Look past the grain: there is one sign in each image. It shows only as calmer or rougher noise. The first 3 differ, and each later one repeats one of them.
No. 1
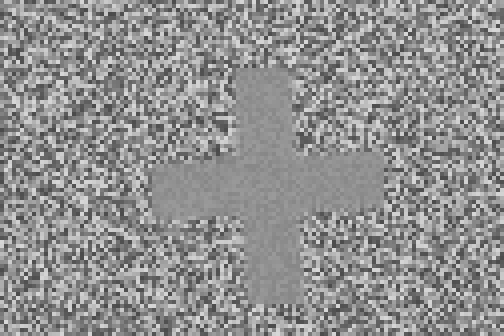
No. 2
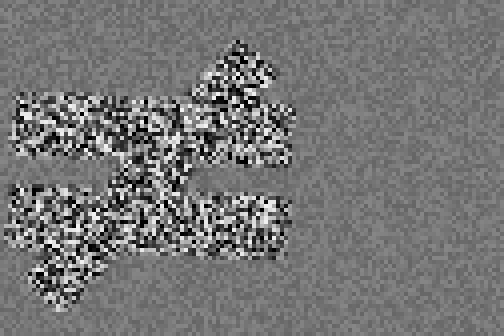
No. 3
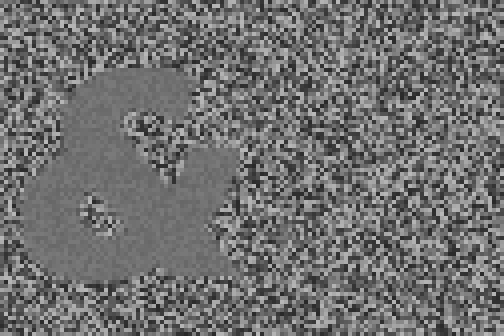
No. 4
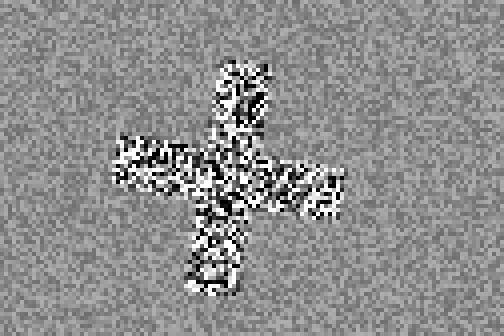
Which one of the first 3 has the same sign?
1
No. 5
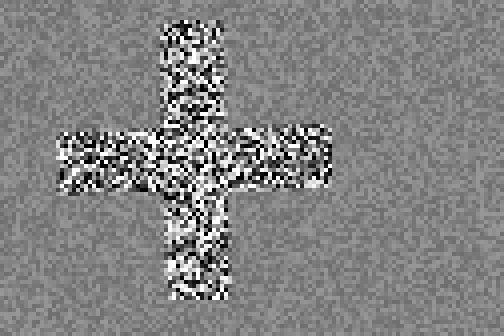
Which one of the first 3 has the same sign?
1
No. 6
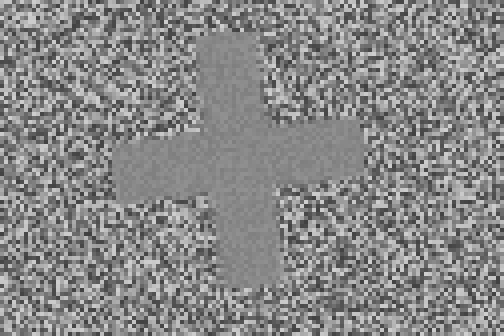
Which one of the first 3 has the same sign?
1
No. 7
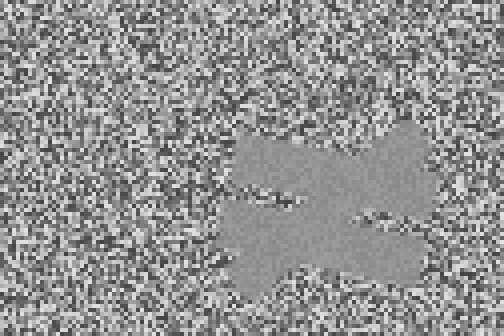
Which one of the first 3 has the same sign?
2
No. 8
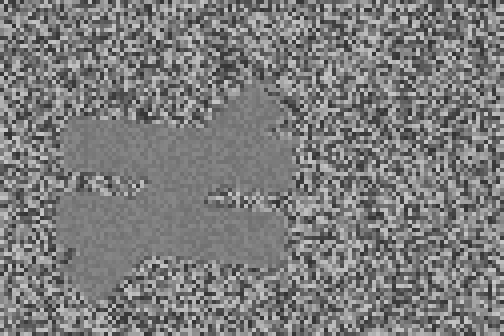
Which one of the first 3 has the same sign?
2
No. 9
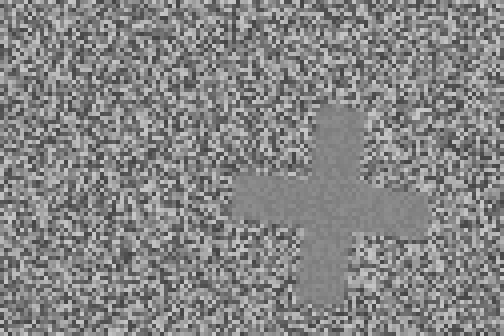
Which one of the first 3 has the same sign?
1
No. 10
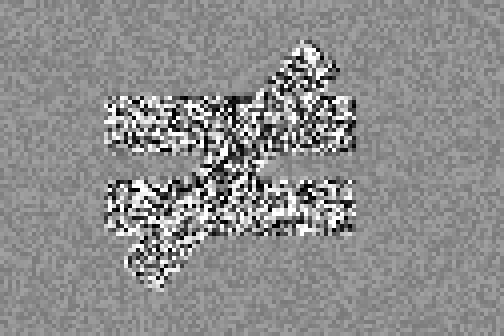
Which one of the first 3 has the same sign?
2
